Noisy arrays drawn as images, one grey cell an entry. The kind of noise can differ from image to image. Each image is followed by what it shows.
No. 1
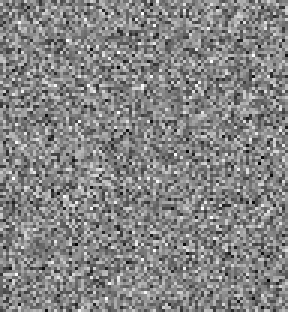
independent entries
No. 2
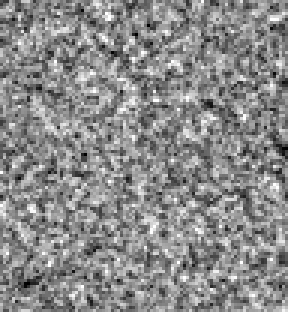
blotchy
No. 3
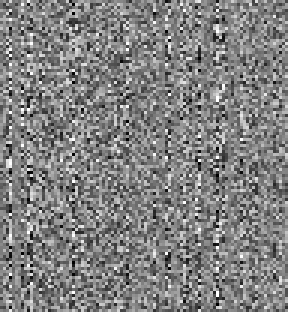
columns of uneven size
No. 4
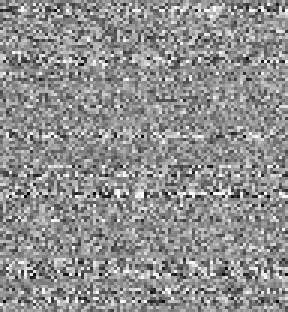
rows of uneven size
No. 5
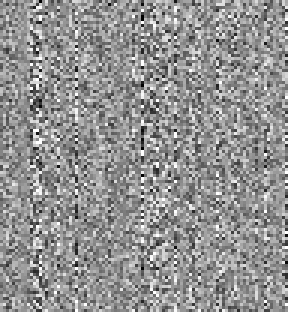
columns of uneven size
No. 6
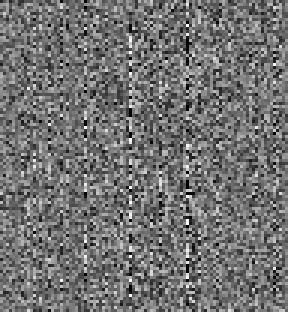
columns of uneven size
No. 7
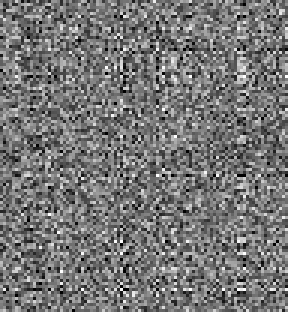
low rank plus noise
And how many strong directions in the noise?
one
